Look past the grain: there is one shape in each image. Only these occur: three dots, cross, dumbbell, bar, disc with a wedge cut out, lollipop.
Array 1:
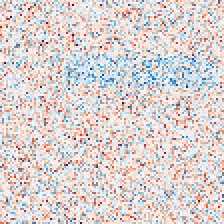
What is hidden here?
blue bar
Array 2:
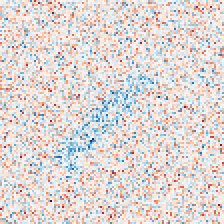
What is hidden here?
blue bar
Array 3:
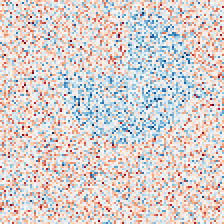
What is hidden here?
blue disc with a wedge cut out
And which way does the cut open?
up and left
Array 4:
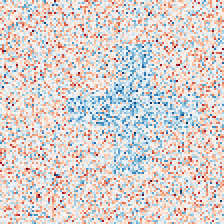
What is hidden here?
blue cross
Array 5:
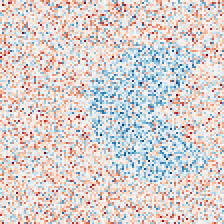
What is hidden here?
blue disc with a wedge cut out
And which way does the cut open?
right
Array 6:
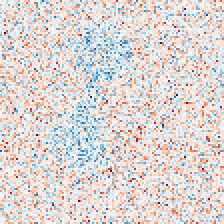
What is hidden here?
blue dumbbell
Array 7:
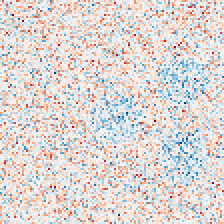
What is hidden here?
blue three dots
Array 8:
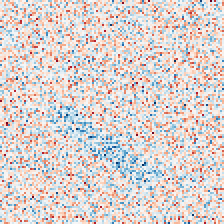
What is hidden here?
blue bar
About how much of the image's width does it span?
half
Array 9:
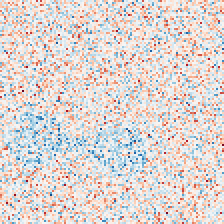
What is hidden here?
blue dumbbell
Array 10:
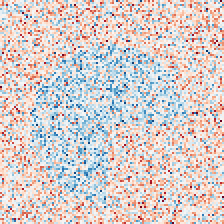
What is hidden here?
blue disc with a wedge cut out
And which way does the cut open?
down and right
